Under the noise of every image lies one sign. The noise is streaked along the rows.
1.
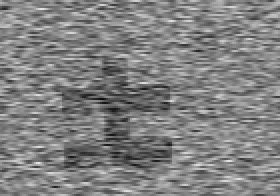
plus-minus sign
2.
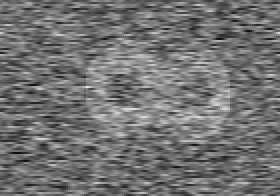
infinity sign
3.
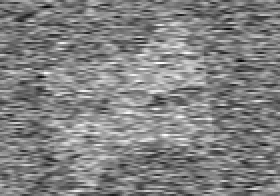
not-equal sign
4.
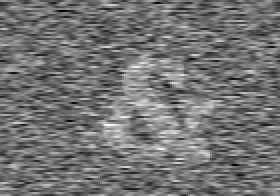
ampersand
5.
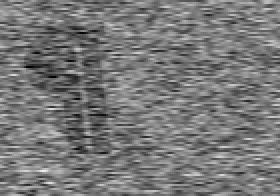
pilcrow
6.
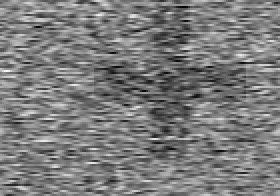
plus sign
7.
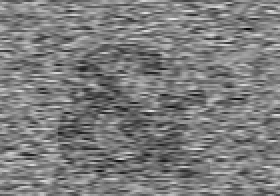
ampersand
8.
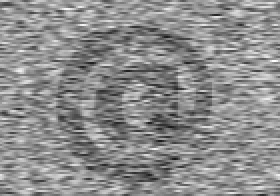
at sign
